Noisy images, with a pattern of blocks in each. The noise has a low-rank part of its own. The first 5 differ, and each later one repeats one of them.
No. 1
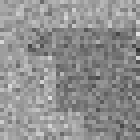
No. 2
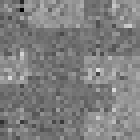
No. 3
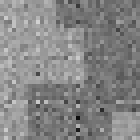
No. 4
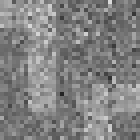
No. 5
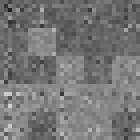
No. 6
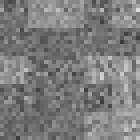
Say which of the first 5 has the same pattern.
2
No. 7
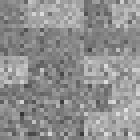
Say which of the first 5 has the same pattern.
2
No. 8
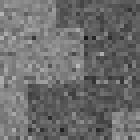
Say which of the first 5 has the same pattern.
3
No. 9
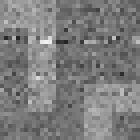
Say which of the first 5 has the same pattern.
4
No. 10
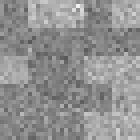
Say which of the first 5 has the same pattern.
2
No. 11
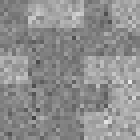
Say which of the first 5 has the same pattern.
2
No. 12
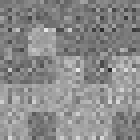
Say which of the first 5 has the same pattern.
5
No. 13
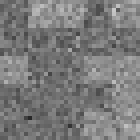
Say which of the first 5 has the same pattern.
2
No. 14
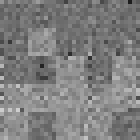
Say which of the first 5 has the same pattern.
5
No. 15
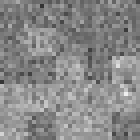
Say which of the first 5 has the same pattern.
5
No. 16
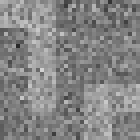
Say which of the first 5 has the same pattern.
4
